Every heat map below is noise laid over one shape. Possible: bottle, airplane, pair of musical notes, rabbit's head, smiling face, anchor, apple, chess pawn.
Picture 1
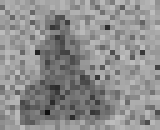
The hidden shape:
chess pawn
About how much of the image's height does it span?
nearly all
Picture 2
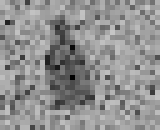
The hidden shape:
bottle
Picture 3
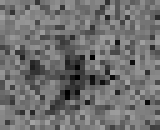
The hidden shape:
airplane
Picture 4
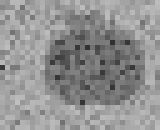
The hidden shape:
apple
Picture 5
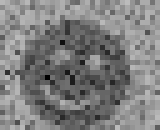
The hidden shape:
smiling face
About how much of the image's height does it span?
nearly all
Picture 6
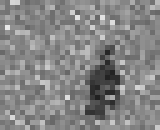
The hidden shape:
bottle
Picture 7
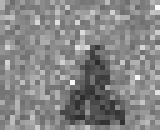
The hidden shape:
chess pawn
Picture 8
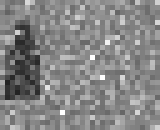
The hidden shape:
bottle
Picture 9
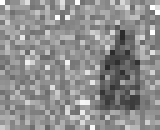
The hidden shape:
bottle
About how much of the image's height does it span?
two thirds
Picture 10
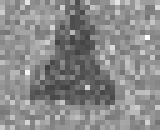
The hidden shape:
chess pawn
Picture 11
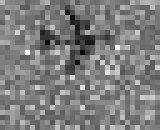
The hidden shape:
airplane
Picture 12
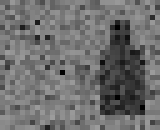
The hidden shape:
bottle
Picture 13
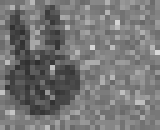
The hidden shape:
rabbit's head
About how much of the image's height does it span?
nearly all
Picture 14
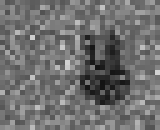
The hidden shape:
rabbit's head
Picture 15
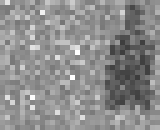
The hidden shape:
bottle
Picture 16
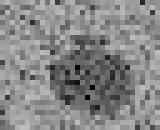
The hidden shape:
apple
